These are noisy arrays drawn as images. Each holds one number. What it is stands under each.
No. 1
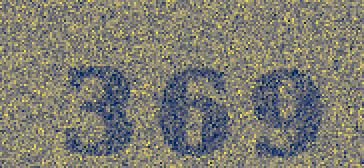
369
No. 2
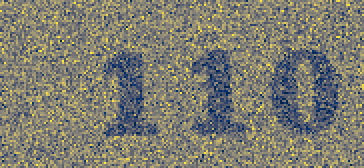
110
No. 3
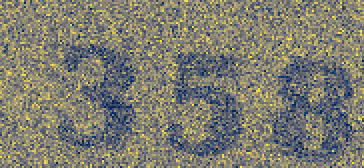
358
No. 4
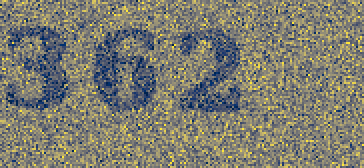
362
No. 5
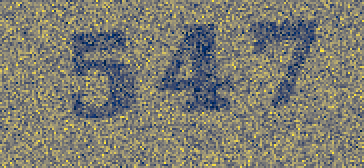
547
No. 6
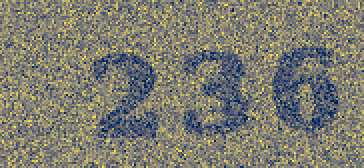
236
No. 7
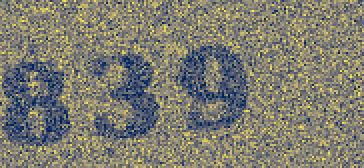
839
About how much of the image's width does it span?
two thirds
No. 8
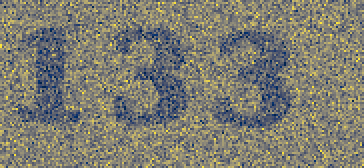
133
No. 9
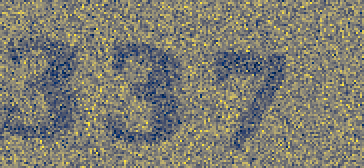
337
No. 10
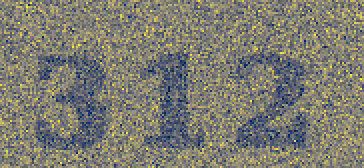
312
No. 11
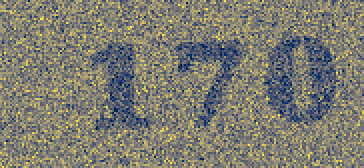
170
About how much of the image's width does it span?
two thirds
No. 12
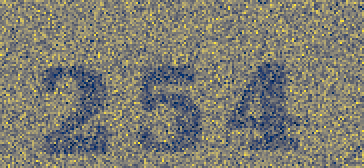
254
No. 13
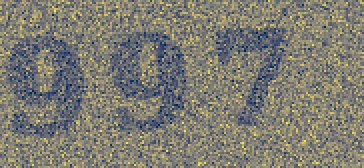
997
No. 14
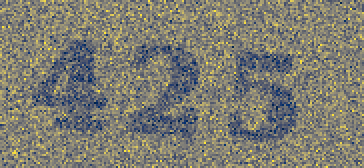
425
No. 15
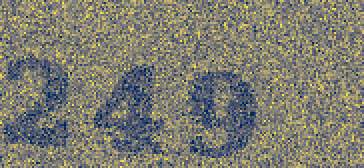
249
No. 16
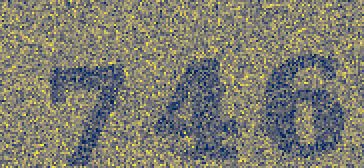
746
